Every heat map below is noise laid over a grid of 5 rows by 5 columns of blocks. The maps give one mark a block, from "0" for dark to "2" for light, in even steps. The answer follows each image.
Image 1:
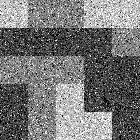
2 1 1 2 2
0 0 0 0 1
1 1 1 0 0
0 1 2 0 0
0 1 2 2 0
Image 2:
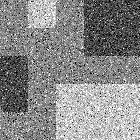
1 2 1 0 0
1 1 1 0 0
0 1 1 1 1
0 1 2 2 2
1 1 2 2 2
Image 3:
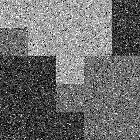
2 2 2 2 0
1 2 2 2 0
0 0 2 1 1
0 0 1 1 1
0 0 0 1 1
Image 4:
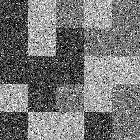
0 2 1 2 1
0 2 0 1 1
0 0 0 2 2
2 0 1 2 1
0 2 2 0 1
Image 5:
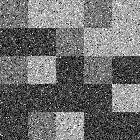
1 2 2 1 2
0 0 1 2 2
1 2 0 1 0
0 0 0 0 2
0 1 2 0 0
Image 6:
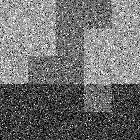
2 2 1 1 2
2 2 1 2 2
2 1 1 2 2
0 0 0 1 0
0 0 0 0 0
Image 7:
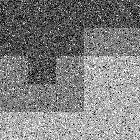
0 0 0 0 0
0 0 0 1 1
1 0 1 2 2
1 1 1 2 2
2 2 2 2 2
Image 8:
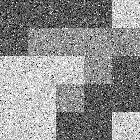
0 0 0 0 2
0 1 1 1 1
2 2 2 1 0
2 2 1 0 0
2 2 0 0 2
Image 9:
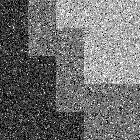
0 1 2 2 2
0 1 1 2 2
0 0 1 2 2
0 0 1 1 1
0 0 0 1 1
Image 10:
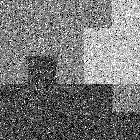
1 1 1 1 2
1 1 1 2 2
1 0 1 2 2
0 0 0 0 1
0 0 0 0 0
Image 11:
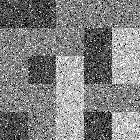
0 0 1 1 1
1 1 1 0 2
1 0 2 0 2
1 1 2 1 1
0 1 2 0 2
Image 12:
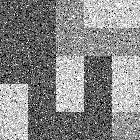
0 0 1 2 2
0 0 1 1 1
0 0 2 0 2
2 0 2 0 2
2 0 0 0 1
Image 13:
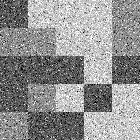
0 2 2 2 1
1 1 2 2 1
0 0 0 2 0
0 1 2 0 2
1 0 0 2 2
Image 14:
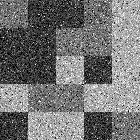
1 0 0 1 2
0 0 1 1 2
0 0 2 0 2
2 1 1 2 2
0 2 2 0 1
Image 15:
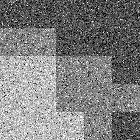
0 0 0 0 0
1 1 0 0 0
2 2 1 1 0
2 2 1 1 1
2 2 2 1 0
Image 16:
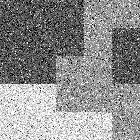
0 0 0 1 1
0 0 0 1 0
0 0 1 1 0
2 2 1 1 1
2 2 2 2 1
